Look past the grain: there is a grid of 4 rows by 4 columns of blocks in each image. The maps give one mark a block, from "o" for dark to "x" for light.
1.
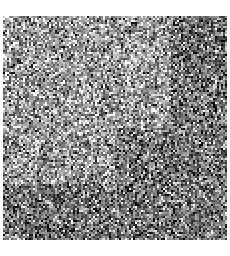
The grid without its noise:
x x x o
x x x o
x x o o
o o o o
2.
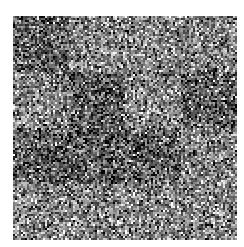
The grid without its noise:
o x x x
x o x o
o o o x
x x x x
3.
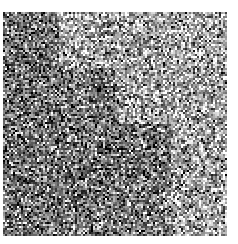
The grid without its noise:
o x x x
o o x x
o o o x
o o o x
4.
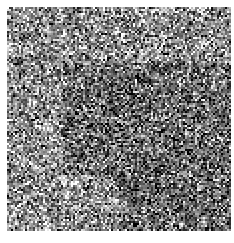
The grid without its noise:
x x x x
x o o o
x o o o
x x o o
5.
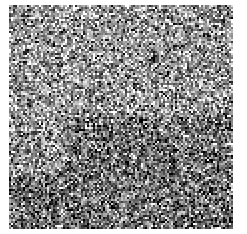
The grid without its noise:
x x x x
x x x x
x o o o
o o o o
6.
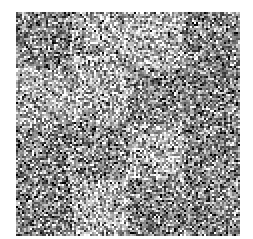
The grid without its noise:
o x x o
x x o o
o o x o
o x o o
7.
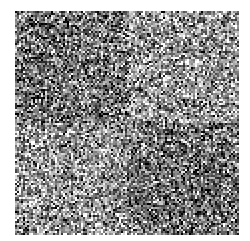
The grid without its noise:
o o x x
o o x x
x x o o
x x o o
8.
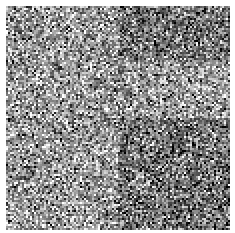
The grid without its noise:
x x o o
x x x x
x x o o
x x o o
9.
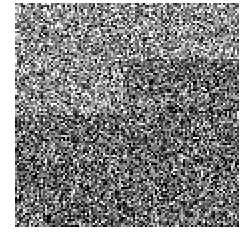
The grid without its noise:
x x x x
x x o o
o o o o
o o o o
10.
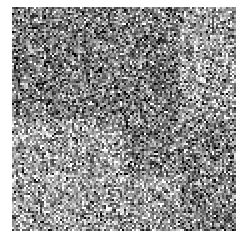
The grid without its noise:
o o o x
o o o x
x x o o
x x x o
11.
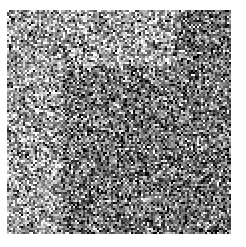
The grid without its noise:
x x x o
x o o o
x o o o
x o o o
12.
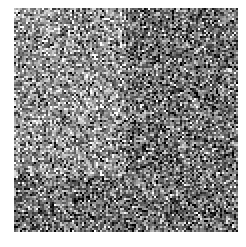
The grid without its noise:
x x o o
x x o o
x x o o
o o o o
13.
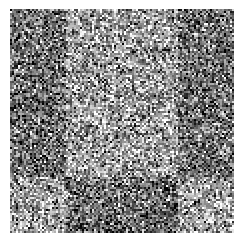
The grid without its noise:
o x x o
o x x o
o x x o
x o o x
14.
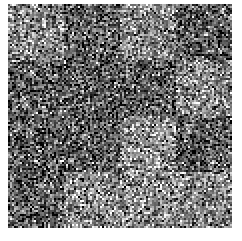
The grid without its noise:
x o x o
o o o x
o o x o
o x x x
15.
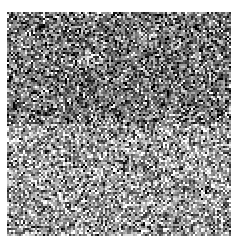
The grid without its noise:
o o o o
o o o o
x x x x
x x x x
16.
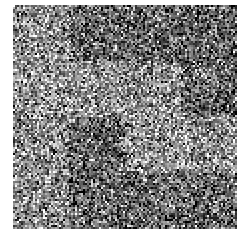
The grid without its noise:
x o o o
x x x o
x o x x
x o o o
